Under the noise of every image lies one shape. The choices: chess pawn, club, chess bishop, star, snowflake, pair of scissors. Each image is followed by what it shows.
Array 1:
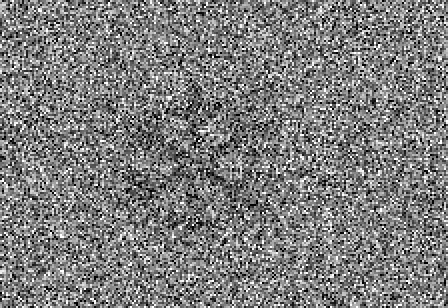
snowflake
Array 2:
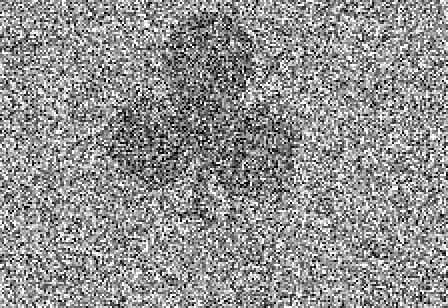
club
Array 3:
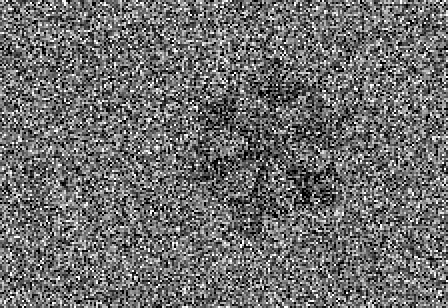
snowflake
